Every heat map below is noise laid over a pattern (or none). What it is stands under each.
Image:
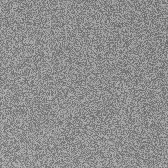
a smooth slope
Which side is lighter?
bottom left
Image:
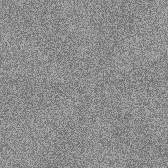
spokes from one point
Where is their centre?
centre
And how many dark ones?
6
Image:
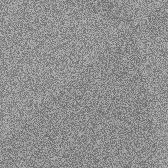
spokes from one point
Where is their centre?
top right
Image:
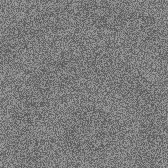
rings round one point
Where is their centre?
bottom middle
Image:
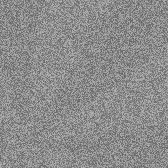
spokes from one point
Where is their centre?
bottom left
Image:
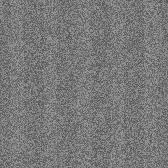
vertical stripes
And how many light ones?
5
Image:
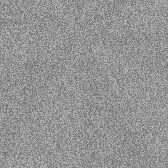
spokes from one point
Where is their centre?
top middle
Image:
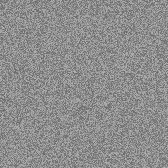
only noise
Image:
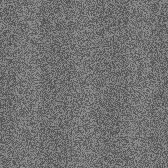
vertical stripes
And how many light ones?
3
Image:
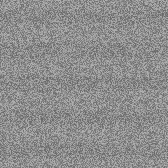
horizontal stripes
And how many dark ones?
5
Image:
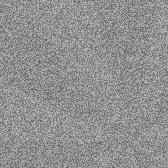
spokes from one point
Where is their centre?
bottom right
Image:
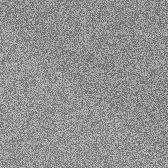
a sharp edge
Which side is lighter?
bottom left
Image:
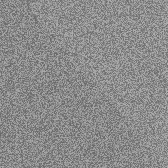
a sharp edge
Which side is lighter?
top right
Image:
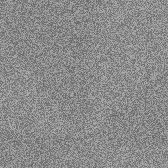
spokes from one point
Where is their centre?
bottom middle
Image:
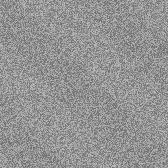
diagonal stripes
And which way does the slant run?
top left to bottom right
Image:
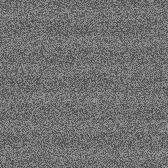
horizontal stripes
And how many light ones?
6
